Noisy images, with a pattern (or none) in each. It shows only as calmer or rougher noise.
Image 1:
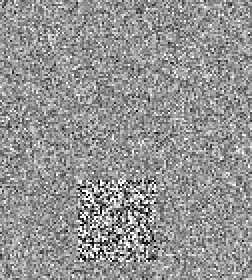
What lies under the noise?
one block
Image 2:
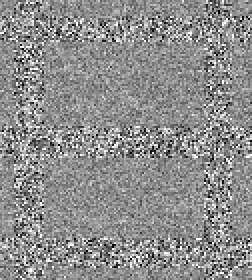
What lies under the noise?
bands of rows crossing bands of columns
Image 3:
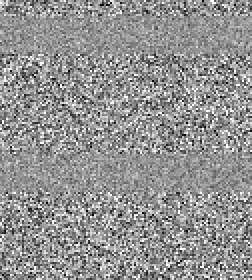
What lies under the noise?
bands of rows
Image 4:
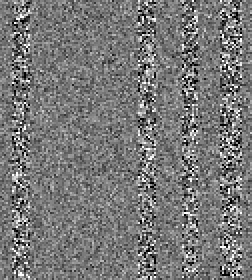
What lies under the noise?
bands of columns
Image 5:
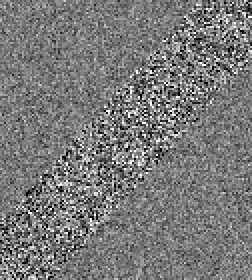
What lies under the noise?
a diagonal band
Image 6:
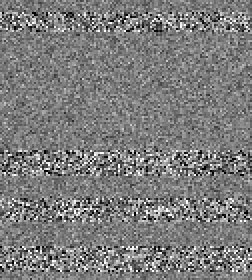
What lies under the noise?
bands of rows
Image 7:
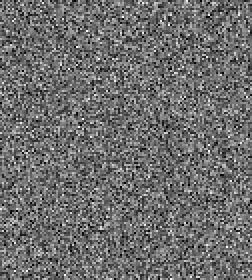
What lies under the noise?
only noise
